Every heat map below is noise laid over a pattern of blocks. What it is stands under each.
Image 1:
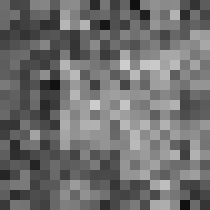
top and bottom mirror each other
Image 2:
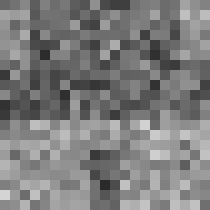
left and right mirror each other
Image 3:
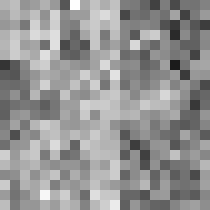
top and bottom mirror each other
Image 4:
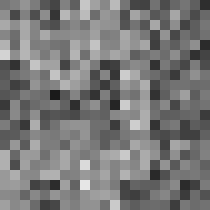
top and bottom mirror each other
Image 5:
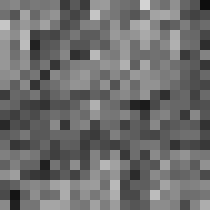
no symmetry
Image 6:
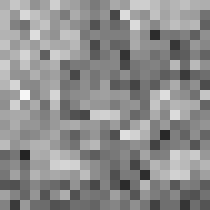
no symmetry
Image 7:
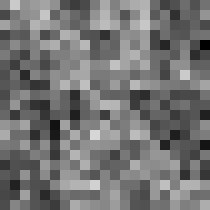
the same after a half turn
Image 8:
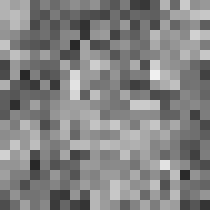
no symmetry
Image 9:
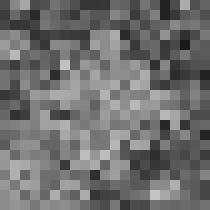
mirrored about the diagonal from the bottom left
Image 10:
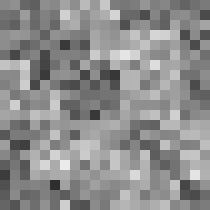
mirrored about the diagonal from the top left
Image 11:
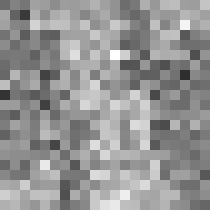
the same after a half turn
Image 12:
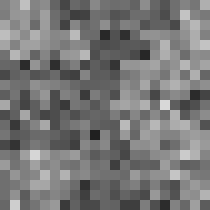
top and bottom mirror each other
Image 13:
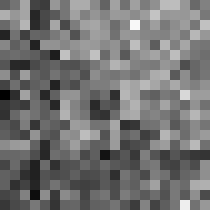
mirrored about the diagonal from the bottom left
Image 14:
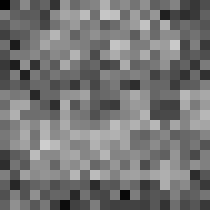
left and right mirror each other
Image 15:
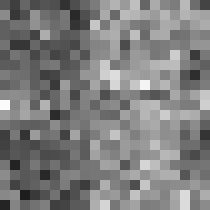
top and bottom mirror each other
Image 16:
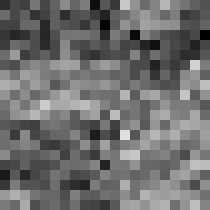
no symmetry
